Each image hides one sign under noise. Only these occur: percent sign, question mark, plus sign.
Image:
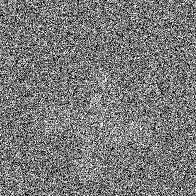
plus sign
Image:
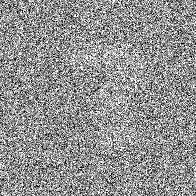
question mark
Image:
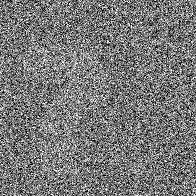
question mark
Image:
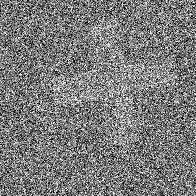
plus sign
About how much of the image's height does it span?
two thirds
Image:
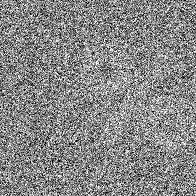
percent sign
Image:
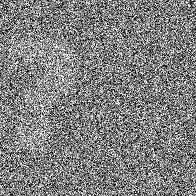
question mark
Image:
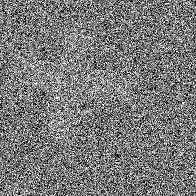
plus sign
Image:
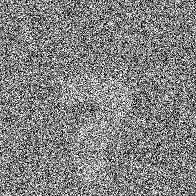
question mark
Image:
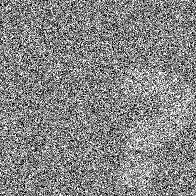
question mark
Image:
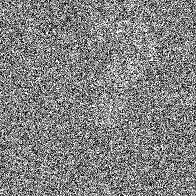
question mark
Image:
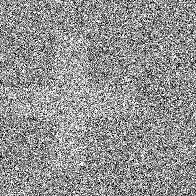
plus sign
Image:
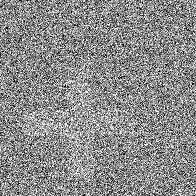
plus sign
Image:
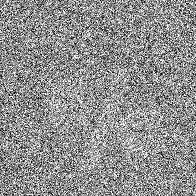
percent sign
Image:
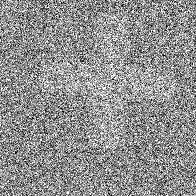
plus sign
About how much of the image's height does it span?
two thirds
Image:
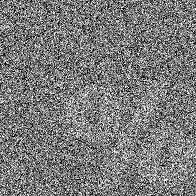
percent sign
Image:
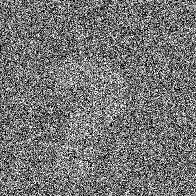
question mark
